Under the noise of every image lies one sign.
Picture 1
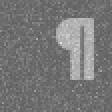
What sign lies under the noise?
pilcrow
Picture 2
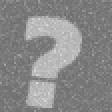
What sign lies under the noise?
question mark
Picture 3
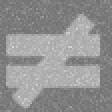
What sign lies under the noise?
not-equal sign
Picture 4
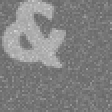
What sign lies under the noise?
ampersand
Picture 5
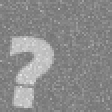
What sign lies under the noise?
question mark
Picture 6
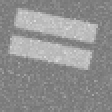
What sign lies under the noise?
equals sign
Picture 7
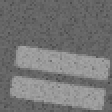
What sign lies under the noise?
equals sign
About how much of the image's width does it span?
nearly all
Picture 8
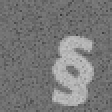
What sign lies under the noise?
section sign
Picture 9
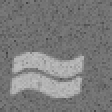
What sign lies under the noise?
approximately sign
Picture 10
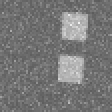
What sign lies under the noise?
colon
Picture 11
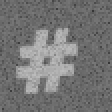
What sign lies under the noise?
hash sign
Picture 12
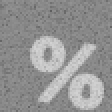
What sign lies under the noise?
percent sign
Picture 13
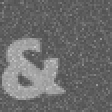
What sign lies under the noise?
ampersand
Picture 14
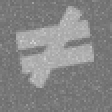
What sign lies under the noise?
not-equal sign
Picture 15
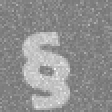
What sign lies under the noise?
section sign
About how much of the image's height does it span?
two thirds
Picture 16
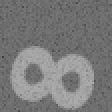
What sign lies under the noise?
infinity sign
